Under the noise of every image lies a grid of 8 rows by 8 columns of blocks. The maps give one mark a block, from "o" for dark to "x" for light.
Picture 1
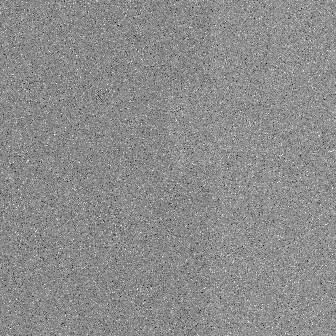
o o o o o x x x
o o o o o x x x
o o o o x x x x
o o o o x x x x
o o o o o x x x
o o o o o x x x
o o o o o x x x
o o o o o x x x
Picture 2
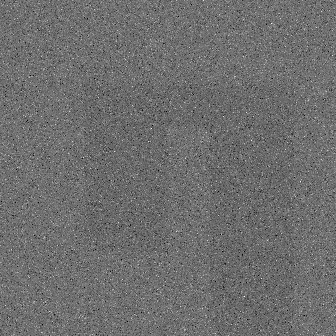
x x x x x x x x
x x x x x x x x
x x o o o o o x
x x o o x o o x
x x o o x o o x
x x o o x o o x
x x x x x o o x
x x x x x o o x
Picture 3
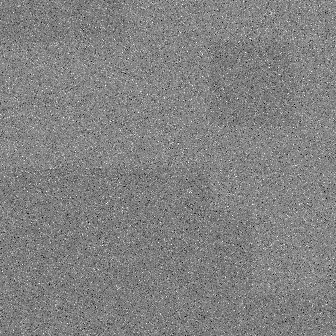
o o o x x x x x
x x x x x o o x
x x x x x o o x
x x x x x x x x
o o o o o x x x
o o o o o o x x
o o o o o o x x
o o o o o o o o
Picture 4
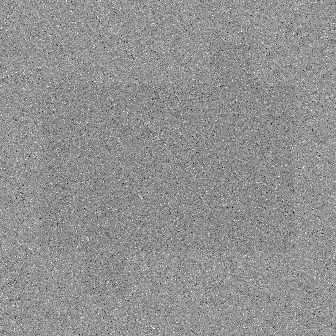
x x x x x x x x
x x x x x o x x
x o o o o o o x
x o o o o o o x
x o o o o o o x
x o o o o o o x
x x o x x x x x
x x x x x x x x
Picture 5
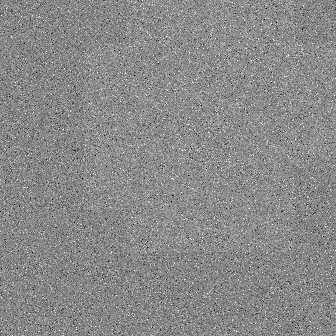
o o o x x x x o
o o x x x x x x
o o x x x x x x
o o x x x x x x
o o x x x x x o
o o o x x x x o
o o o o o o o o
o o o o o o o o
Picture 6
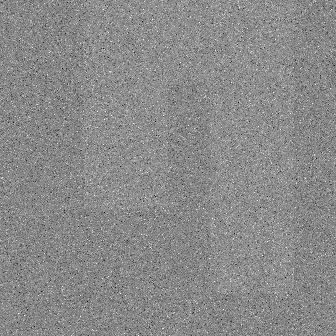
o o x x x x x o
o o x x x x x o
o o x x o x x o
o o x x o x x o
o o x x o x x o
o o o o o x x o
o o o o o x x o
o o o o o o o o
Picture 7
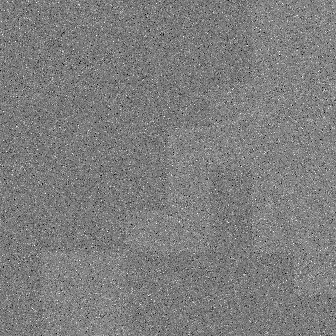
o o o o o o x x
o o o o o o x x
o o o o o x x x
o o o o x x x x
o o o o x o x x
o o o x x o x x
o x x o o o o x
o x x o o o o o
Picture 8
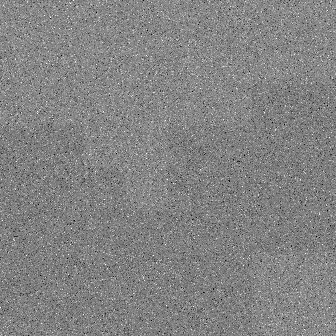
x x x x x x x x
x x x x x x x x
x x x x x x o o
o o x x o o o o
o o o x o o o o
o o o o o o o o
o o o o o o x x
o o o o o o x x
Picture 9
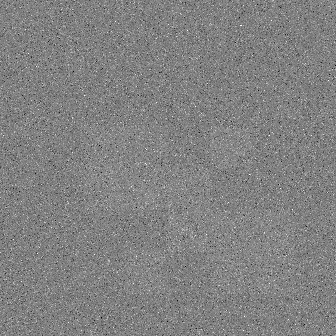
o o o o o o o o
o o o o o o o o
o o o o o o o o
o o x x o x o o
o o x x x o o o
o o o o x x x o
o o o x o x x o
o o o o o o o o
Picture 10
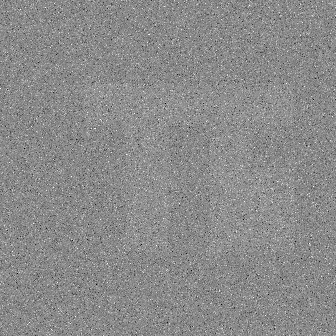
o o o o o o o o
o o o o o o o o
o o x x x x x o
o o o x o x o o
o o o x o x x o
o o o x o x x o
o o o o o o o o
o o o o o o o o
